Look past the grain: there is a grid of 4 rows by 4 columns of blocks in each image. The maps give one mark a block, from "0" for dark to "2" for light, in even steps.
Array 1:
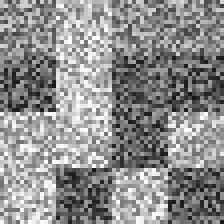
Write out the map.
1 2 1 1
0 2 0 0
2 2 0 2
2 0 2 0
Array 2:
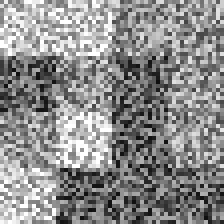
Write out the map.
2 2 1 1
0 1 0 1
1 2 0 1
2 0 0 0
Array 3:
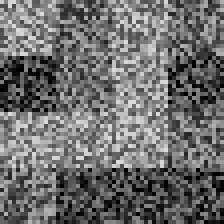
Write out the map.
2 1 2 1
0 1 2 0
2 2 2 1
1 0 0 0
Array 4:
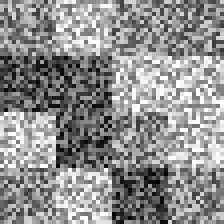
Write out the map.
1 2 1 1
0 0 2 2
2 0 1 2
1 2 0 1
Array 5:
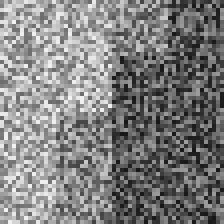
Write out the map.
2 2 1 0
2 2 0 0
2 1 0 0
2 1 0 0
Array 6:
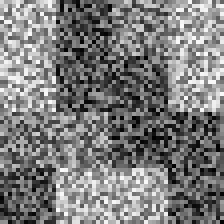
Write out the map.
2 0 1 2
2 0 0 2
1 1 0 0
0 2 2 0
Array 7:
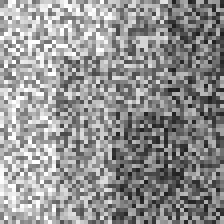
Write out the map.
2 2 1 0
2 1 1 0
2 1 0 0
2 1 0 0
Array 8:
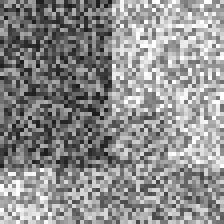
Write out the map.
0 0 2 2
0 0 2 2
0 0 1 2
2 1 1 1
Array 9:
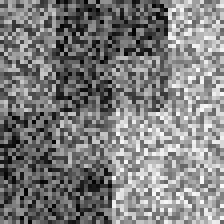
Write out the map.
1 0 0 2
1 0 1 2
0 1 2 2
0 0 2 2
